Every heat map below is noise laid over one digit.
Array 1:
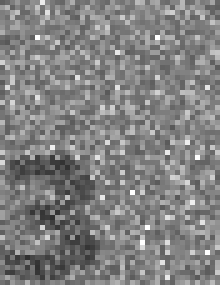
3
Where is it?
bottom left
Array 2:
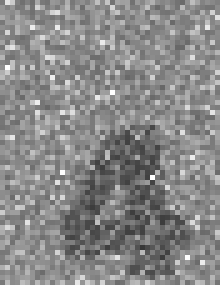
4
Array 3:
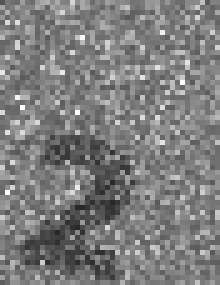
2
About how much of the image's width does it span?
half
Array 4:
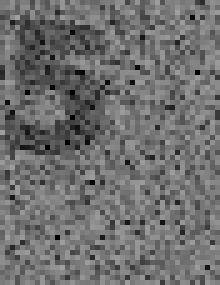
5
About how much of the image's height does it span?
half
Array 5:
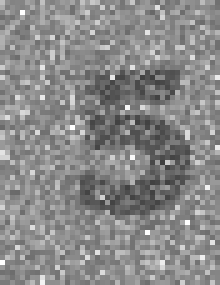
5
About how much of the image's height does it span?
half
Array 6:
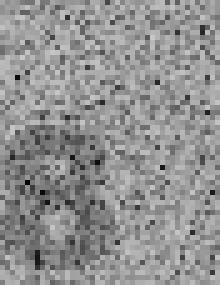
8
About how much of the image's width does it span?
half
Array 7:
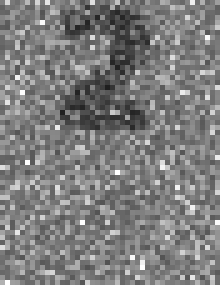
2
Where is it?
top middle
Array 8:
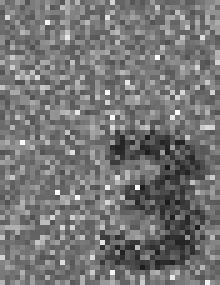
3
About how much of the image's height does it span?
half
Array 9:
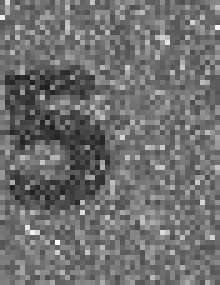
5
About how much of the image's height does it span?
half
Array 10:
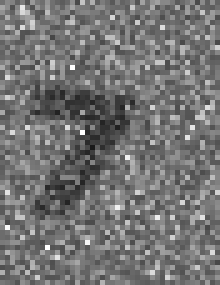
7
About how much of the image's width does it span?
half
